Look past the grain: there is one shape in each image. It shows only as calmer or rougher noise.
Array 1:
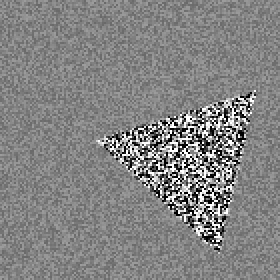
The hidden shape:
triangle
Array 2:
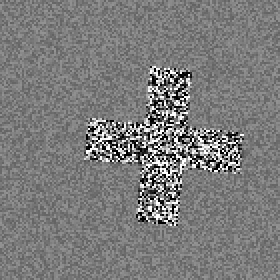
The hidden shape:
cross
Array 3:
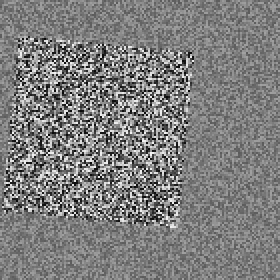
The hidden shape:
square
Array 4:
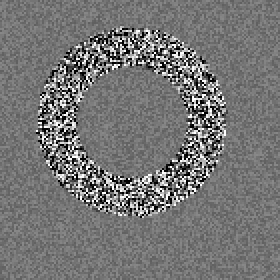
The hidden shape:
ring
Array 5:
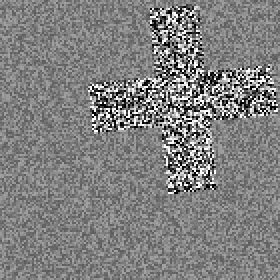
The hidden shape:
cross
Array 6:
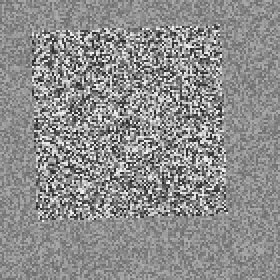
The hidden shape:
square
